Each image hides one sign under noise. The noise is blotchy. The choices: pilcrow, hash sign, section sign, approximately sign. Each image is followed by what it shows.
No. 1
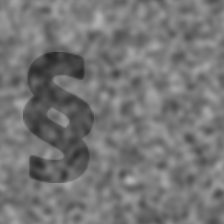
section sign
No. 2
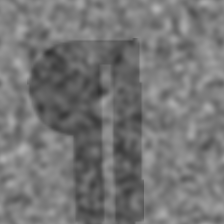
pilcrow
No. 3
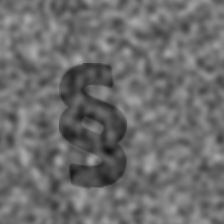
section sign
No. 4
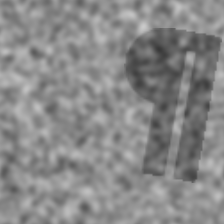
pilcrow
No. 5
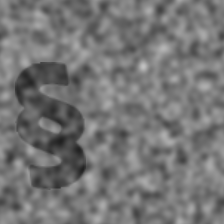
section sign
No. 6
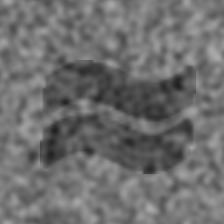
approximately sign
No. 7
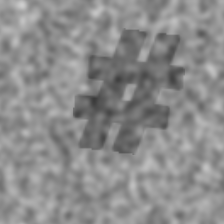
hash sign
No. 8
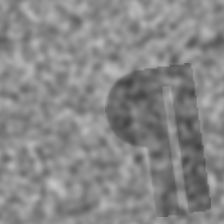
pilcrow
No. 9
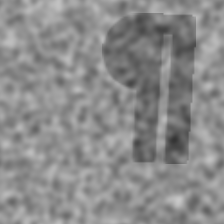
pilcrow
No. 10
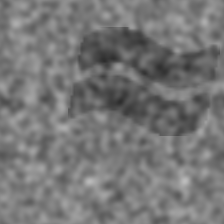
approximately sign
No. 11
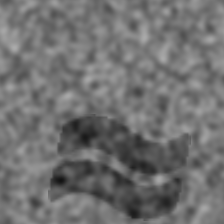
approximately sign
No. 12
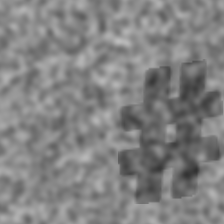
hash sign
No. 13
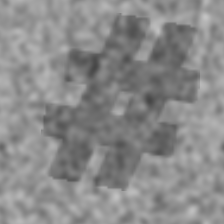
hash sign
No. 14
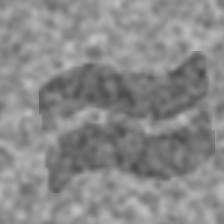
approximately sign
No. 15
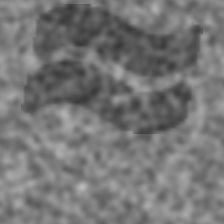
approximately sign
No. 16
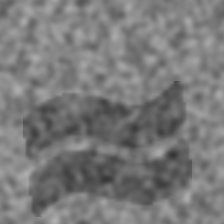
approximately sign
